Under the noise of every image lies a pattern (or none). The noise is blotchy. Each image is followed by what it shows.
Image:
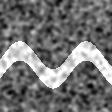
a wavy band
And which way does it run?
left to right
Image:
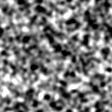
only noise
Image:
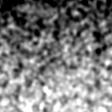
a smooth slope
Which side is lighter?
bottom
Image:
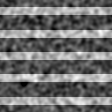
horizontal stripes
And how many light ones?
5
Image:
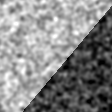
a sharp edge
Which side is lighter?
top left
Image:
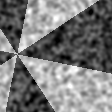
spokes from one point
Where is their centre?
middle left
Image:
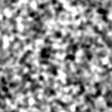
only noise
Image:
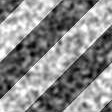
diagonal stripes
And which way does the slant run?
bottom left to top right
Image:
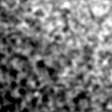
a smooth slope
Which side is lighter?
top right
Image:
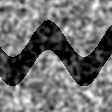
a wavy band
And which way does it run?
left to right
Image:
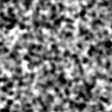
only noise
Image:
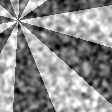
spokes from one point
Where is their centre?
top left
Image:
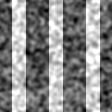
vertical stripes
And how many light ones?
3
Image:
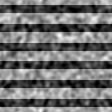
horizontal stripes
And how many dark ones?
6
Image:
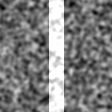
one vertical stripe
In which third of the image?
middle
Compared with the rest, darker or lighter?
lighter
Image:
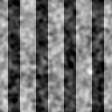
vertical stripes
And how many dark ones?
4
